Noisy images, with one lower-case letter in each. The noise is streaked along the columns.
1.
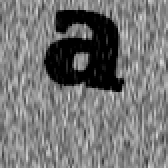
a
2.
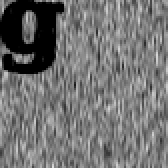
g
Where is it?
top left
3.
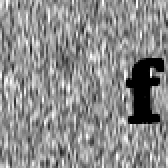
f
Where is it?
middle right
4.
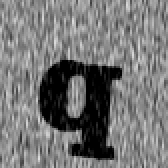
q
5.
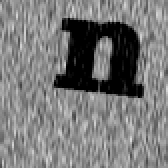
n
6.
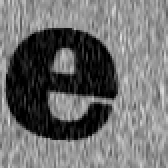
e
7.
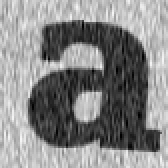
a
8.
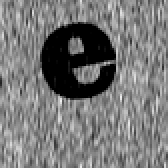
e
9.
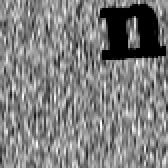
n
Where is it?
top right
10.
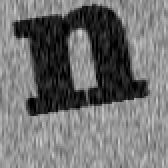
n
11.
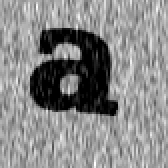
a
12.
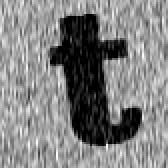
t
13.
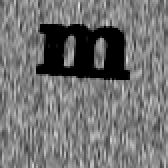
m
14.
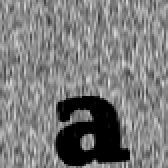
a
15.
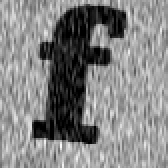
f
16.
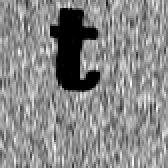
t
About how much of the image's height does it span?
half
